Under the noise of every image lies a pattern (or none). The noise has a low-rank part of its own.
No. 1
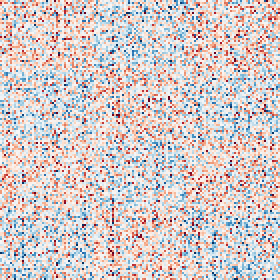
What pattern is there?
a checkerboard
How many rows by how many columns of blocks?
4 by 3
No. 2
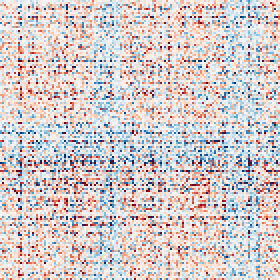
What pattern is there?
bands of rows crossing bands of columns
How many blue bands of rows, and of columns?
1 and 2
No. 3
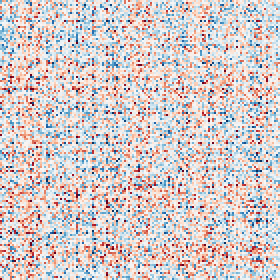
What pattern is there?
bands of rows crossing bands of columns
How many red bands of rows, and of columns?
3 and 3
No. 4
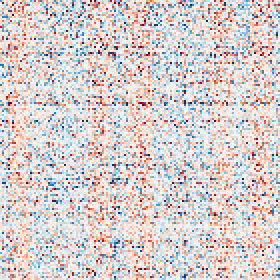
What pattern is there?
bands of columns
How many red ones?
5
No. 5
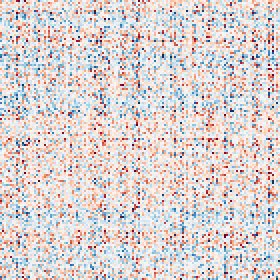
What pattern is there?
bands of rows
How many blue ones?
5
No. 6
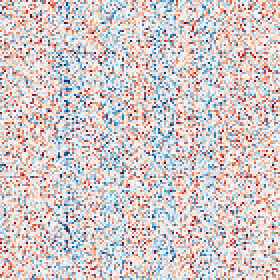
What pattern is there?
bands of columns
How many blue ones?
4
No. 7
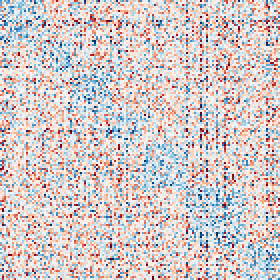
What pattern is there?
blocks along the diagonal
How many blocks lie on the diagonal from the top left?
7
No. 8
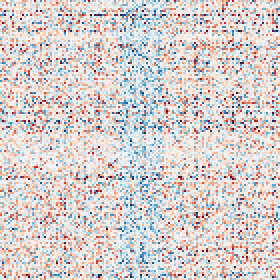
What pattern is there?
one band of columns
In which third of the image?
middle
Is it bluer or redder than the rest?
bluer
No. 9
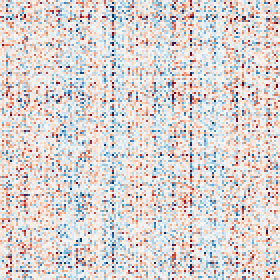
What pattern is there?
bands of columns
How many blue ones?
4
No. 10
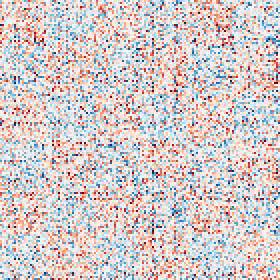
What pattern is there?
a checkerboard
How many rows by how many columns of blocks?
6 by 6
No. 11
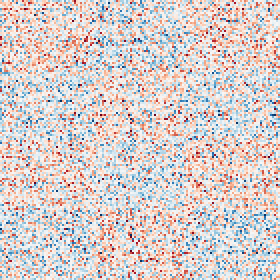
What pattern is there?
a checkerboard
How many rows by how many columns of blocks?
4 by 3
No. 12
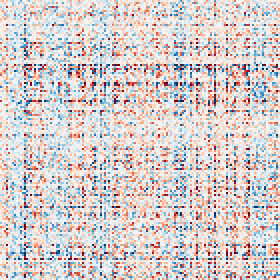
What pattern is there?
bands of columns
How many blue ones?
5
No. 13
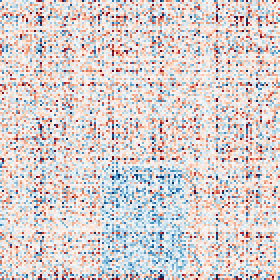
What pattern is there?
one block
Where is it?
bottom middle
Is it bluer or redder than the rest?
bluer
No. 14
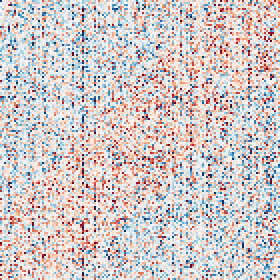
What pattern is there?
a diagonal band
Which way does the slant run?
bottom left to top right
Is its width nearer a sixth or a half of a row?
a half
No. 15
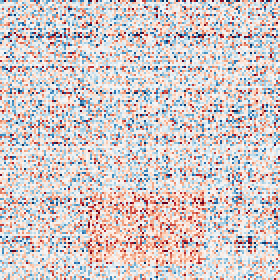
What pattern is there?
one block
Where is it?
bottom middle
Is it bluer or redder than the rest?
redder
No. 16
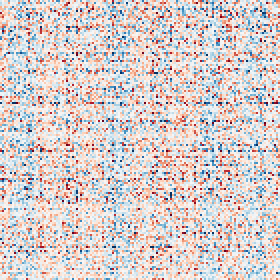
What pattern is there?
bands of columns
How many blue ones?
4
